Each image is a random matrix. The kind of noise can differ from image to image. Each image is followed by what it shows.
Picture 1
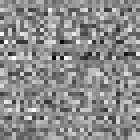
rows of uneven size
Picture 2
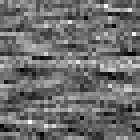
streaked along the rows
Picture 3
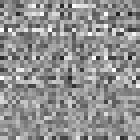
rows of uneven size
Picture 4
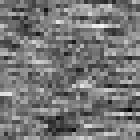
streaked along the rows
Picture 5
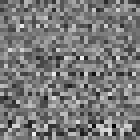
rows of uneven size
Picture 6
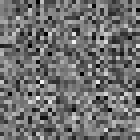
low rank plus noise
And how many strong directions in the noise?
three or four
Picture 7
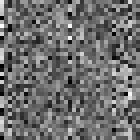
columns of uneven size
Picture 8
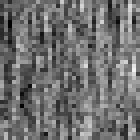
streaked along the columns
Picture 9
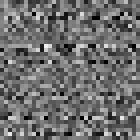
rows of uneven size
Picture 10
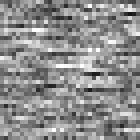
streaked along the rows
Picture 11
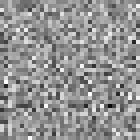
low rank plus noise
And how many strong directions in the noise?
five to eight
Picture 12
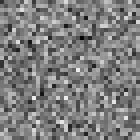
independent entries
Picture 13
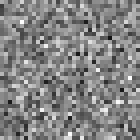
independent entries
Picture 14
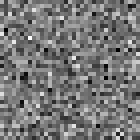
independent entries
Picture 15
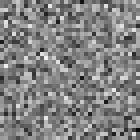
independent entries
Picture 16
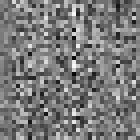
columns of uneven size
